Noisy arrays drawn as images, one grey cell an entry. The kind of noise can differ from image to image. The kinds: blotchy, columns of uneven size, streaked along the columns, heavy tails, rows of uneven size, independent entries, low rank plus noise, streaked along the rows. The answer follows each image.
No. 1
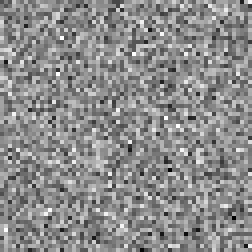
independent entries
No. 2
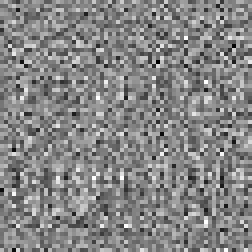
low rank plus noise
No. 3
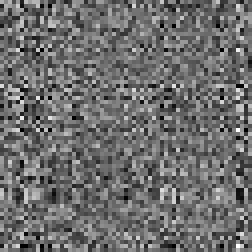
low rank plus noise
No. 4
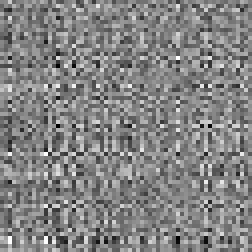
low rank plus noise
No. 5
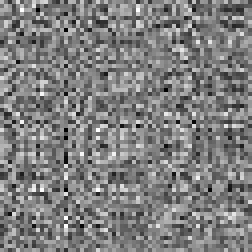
low rank plus noise
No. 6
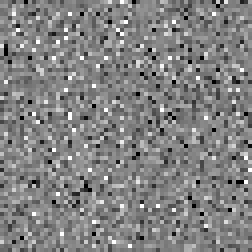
heavy tails
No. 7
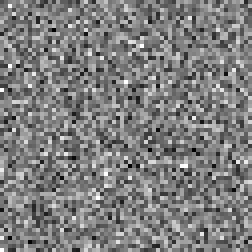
independent entries
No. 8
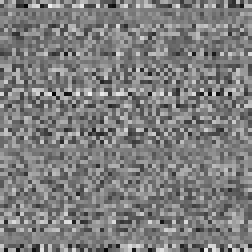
rows of uneven size
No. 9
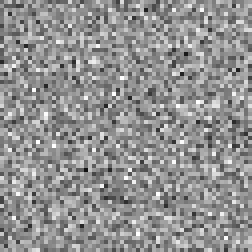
independent entries
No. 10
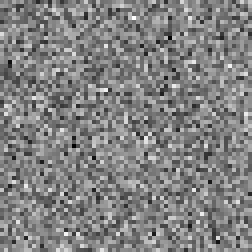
independent entries
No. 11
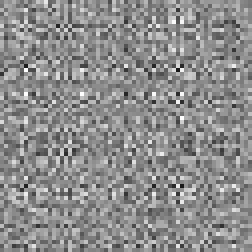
low rank plus noise
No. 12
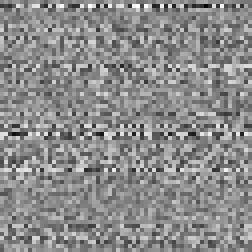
rows of uneven size
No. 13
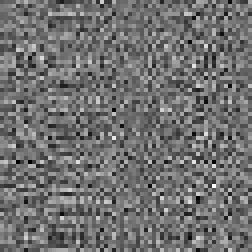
low rank plus noise
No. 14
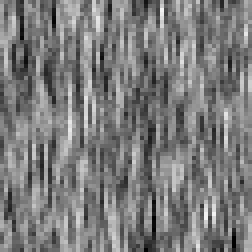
streaked along the columns
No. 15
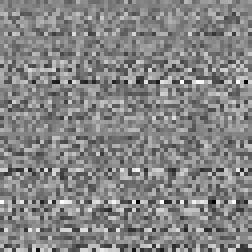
rows of uneven size
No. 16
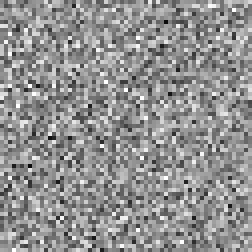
independent entries
